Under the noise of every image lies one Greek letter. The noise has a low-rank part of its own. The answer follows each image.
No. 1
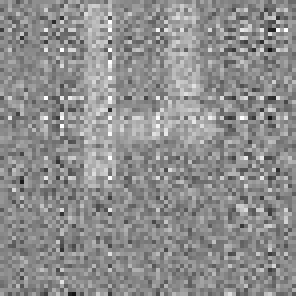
light mu
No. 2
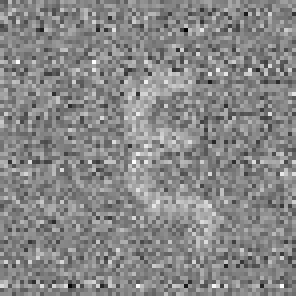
light xi
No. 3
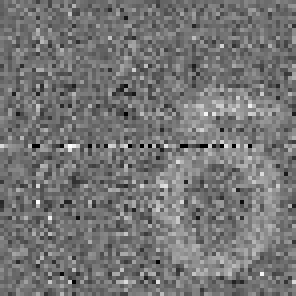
light delta
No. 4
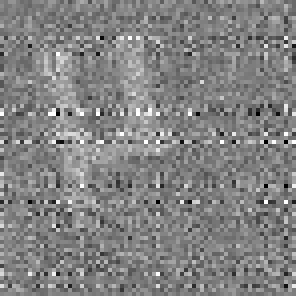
light mu
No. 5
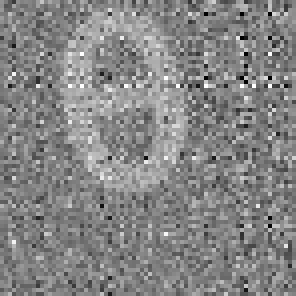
light theta
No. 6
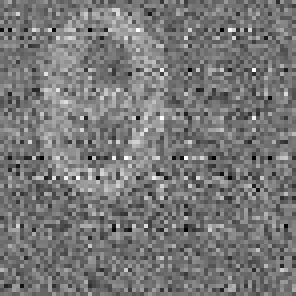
light theta
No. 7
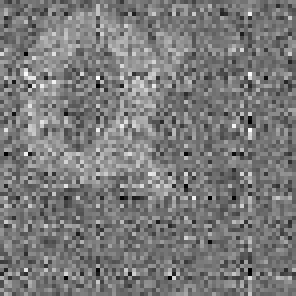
light alpha
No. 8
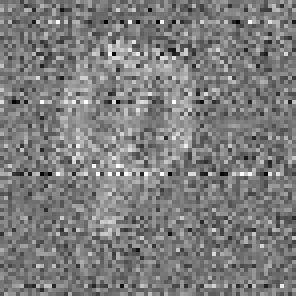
light phi
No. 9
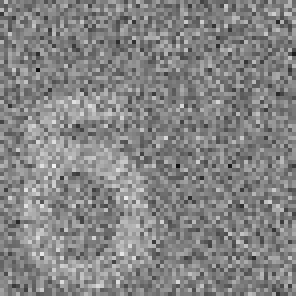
light delta
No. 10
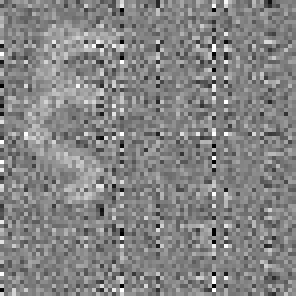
light xi
